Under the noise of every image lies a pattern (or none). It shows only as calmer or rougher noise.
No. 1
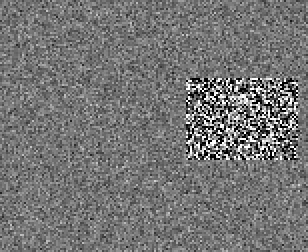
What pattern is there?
one block
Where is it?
middle right
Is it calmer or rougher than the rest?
rougher
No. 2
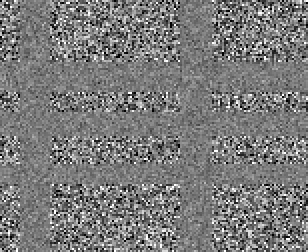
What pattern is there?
bands of rows crossing bands of columns
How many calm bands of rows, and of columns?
3 and 2
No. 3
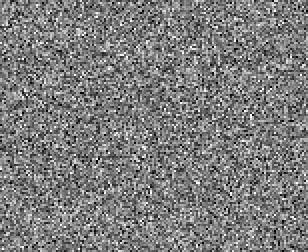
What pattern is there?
only noise
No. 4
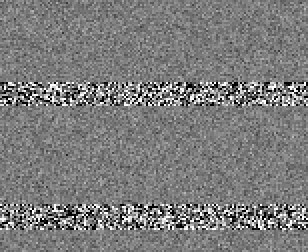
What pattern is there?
bands of rows
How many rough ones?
2
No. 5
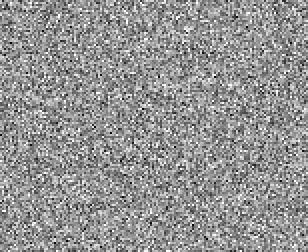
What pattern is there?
only noise
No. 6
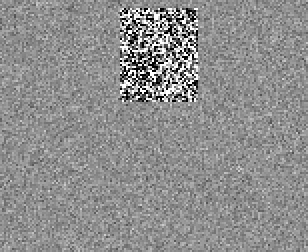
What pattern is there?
one block
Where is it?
top middle
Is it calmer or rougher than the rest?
rougher
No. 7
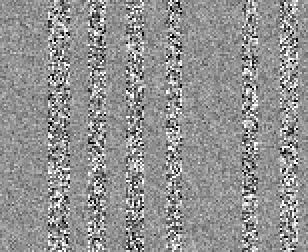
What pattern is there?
bands of columns
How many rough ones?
6
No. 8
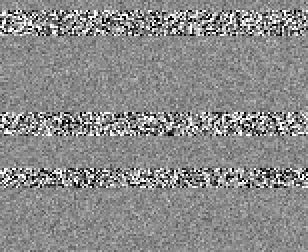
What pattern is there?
bands of rows
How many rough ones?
3
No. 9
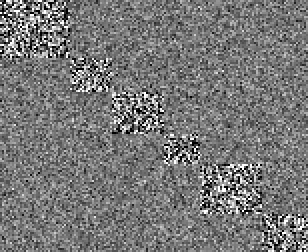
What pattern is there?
blocks along the diagonal
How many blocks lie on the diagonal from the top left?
6
